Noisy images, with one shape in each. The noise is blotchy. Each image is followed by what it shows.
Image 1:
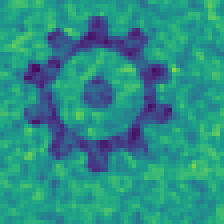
gear
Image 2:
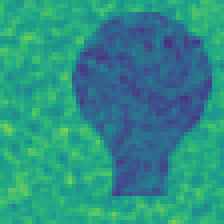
light bulb
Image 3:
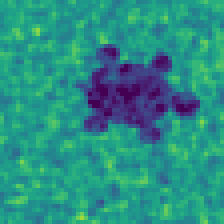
turtle
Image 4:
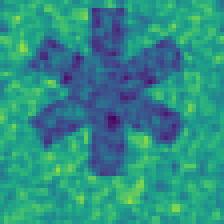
asterisk
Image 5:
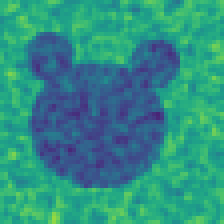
bear's head
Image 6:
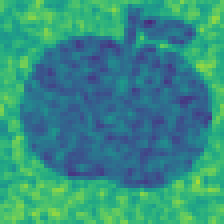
apple
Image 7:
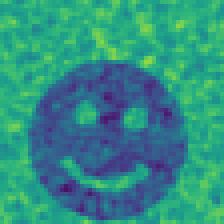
smiling face
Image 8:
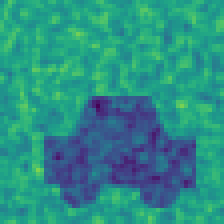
car
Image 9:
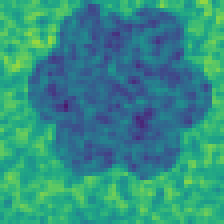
flower
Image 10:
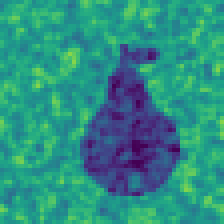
pear
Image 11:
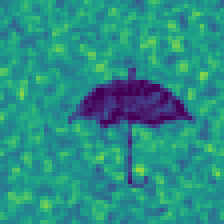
umbrella
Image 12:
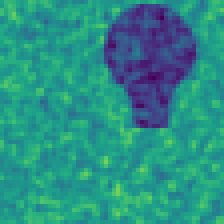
light bulb
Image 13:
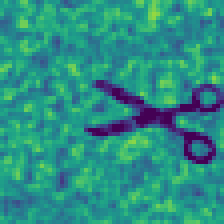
pair of scissors
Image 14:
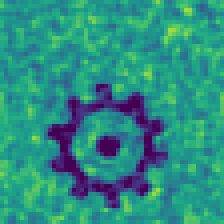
gear
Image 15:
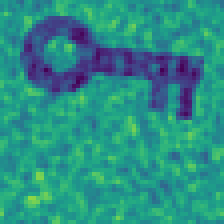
key
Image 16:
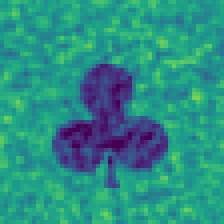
club
